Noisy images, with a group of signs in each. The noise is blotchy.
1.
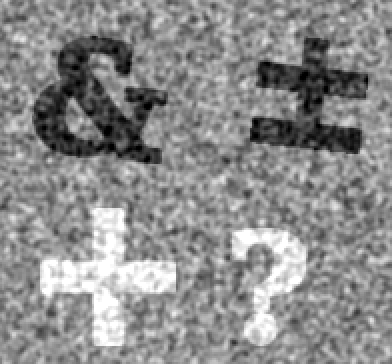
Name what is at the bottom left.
plus sign
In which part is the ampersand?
top left
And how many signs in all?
4
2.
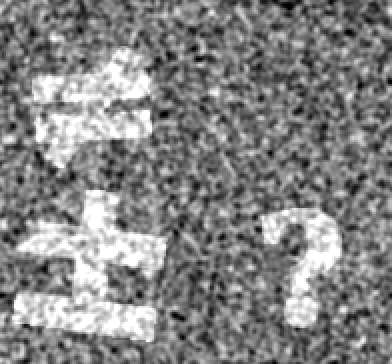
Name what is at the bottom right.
question mark
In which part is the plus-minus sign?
bottom left
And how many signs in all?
3
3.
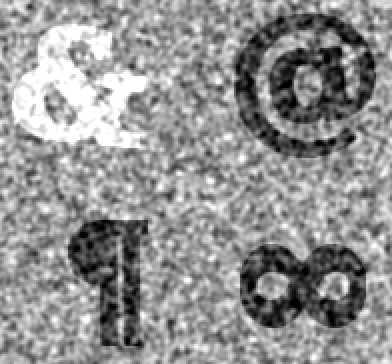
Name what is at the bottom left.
pilcrow
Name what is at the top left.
ampersand
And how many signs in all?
4
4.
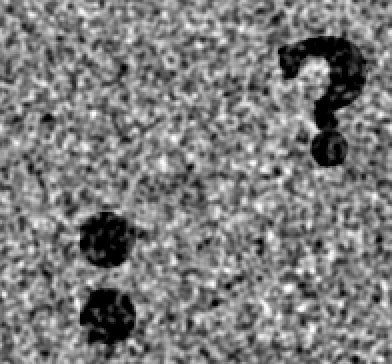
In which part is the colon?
bottom left
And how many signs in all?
2
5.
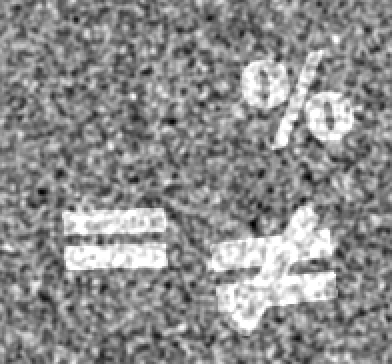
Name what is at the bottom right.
not-equal sign
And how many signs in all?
3
